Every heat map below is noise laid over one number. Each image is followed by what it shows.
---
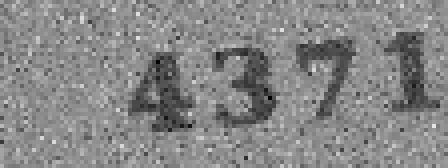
4371
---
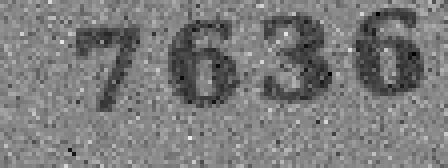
7636
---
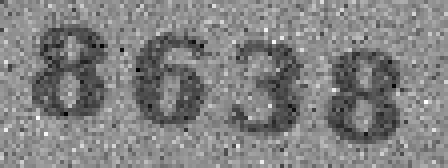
8638
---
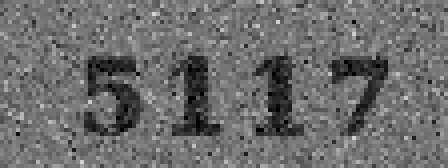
5117
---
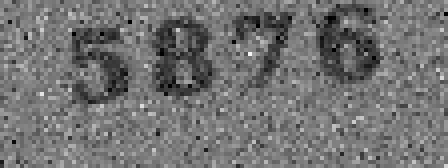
5876
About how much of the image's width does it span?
two thirds
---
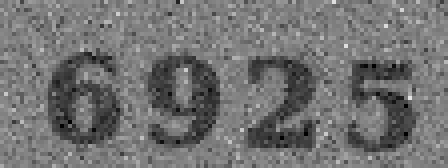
6925
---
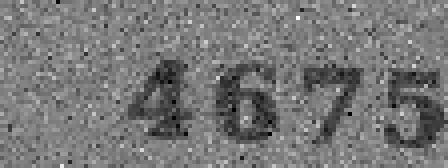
4675
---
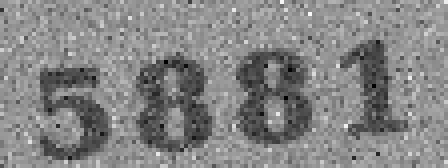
5881
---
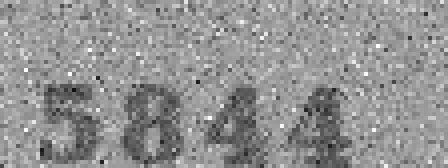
5844
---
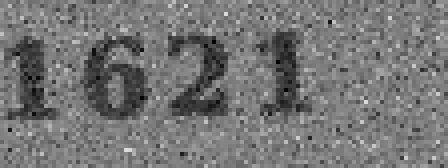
1621
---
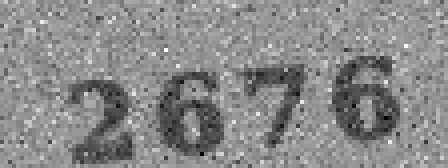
2676
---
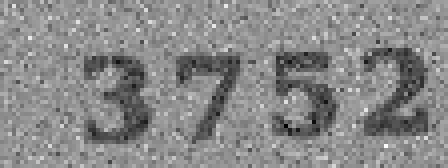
3752
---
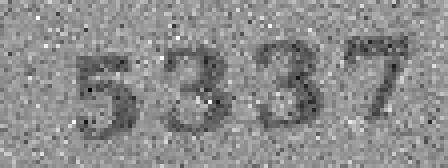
5337
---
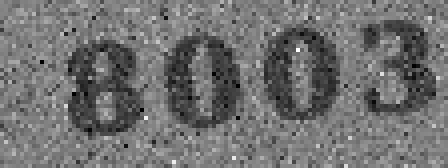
8003
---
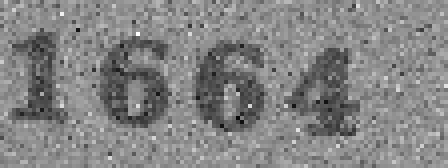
1664
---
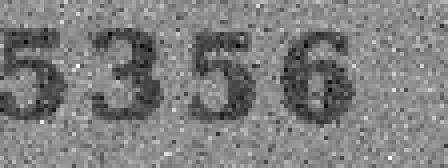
5356
